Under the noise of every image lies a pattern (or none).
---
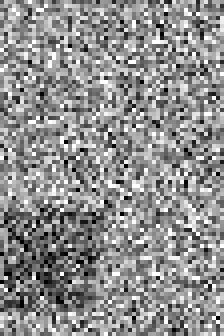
one block
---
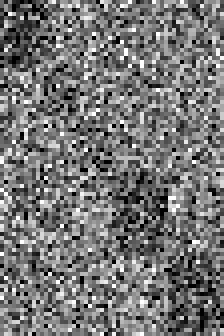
blocks along the diagonal
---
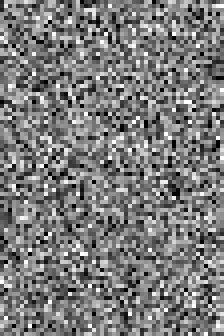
only noise
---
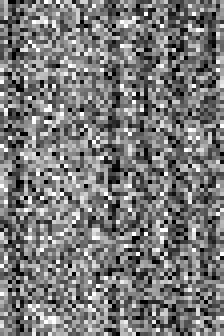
bands of columns
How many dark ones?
5
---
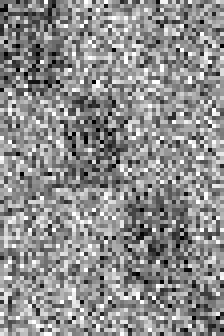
blocks along the diagonal
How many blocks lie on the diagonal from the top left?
4
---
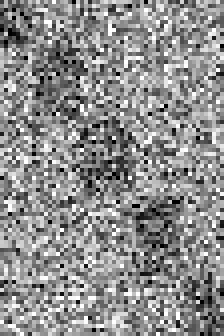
blocks along the diagonal
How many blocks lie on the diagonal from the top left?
5
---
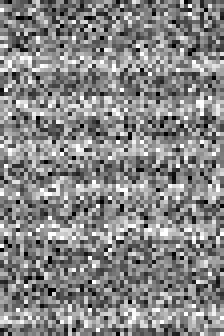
bands of rows
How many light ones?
6
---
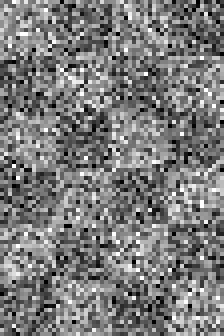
a checkerboard
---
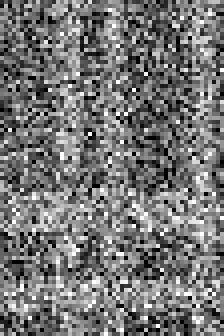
bands of rows crossing bands of columns
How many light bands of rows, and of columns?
2 and 3
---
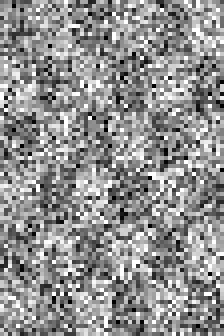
a checkerboard
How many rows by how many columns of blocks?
6 by 6
